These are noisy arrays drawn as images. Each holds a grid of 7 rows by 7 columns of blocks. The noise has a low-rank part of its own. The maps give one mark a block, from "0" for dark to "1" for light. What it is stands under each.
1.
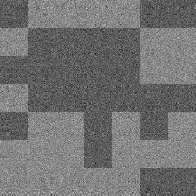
0 1 1 1 1 0 0
1 0 0 0 0 1 1
0 0 0 0 0 1 1
1 0 0 0 0 0 0
0 1 1 0 1 0 1
1 1 1 0 1 1 1
1 1 1 1 1 0 0
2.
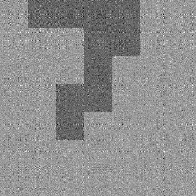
1 0 0 0 0 1 1
1 1 1 0 0 1 1
1 1 1 0 1 1 1
1 1 0 0 1 1 1
1 1 0 1 1 1 1
1 1 1 1 1 1 1
1 1 1 1 1 1 1
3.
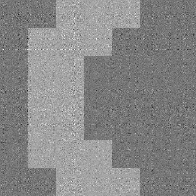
0 0 1 1 1 0 0
0 1 1 1 0 0 0
0 1 1 0 0 0 0
0 1 1 0 0 0 0
0 1 1 0 0 0 0
0 1 1 1 0 0 0
0 0 1 1 1 0 0
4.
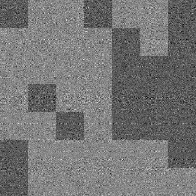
0 1 1 0 1 1 0
1 1 1 1 0 1 0
1 1 1 1 0 0 0
1 0 1 1 0 0 0
1 1 0 1 0 0 0
0 1 1 1 1 1 0
0 1 1 1 1 1 1
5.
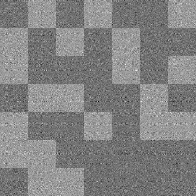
0 1 0 1 0 0 1
1 0 1 0 1 0 0
1 0 0 0 1 0 1
0 1 1 0 0 1 0
1 0 0 1 0 1 1
1 1 0 0 0 0 0
0 1 1 0 0 0 0
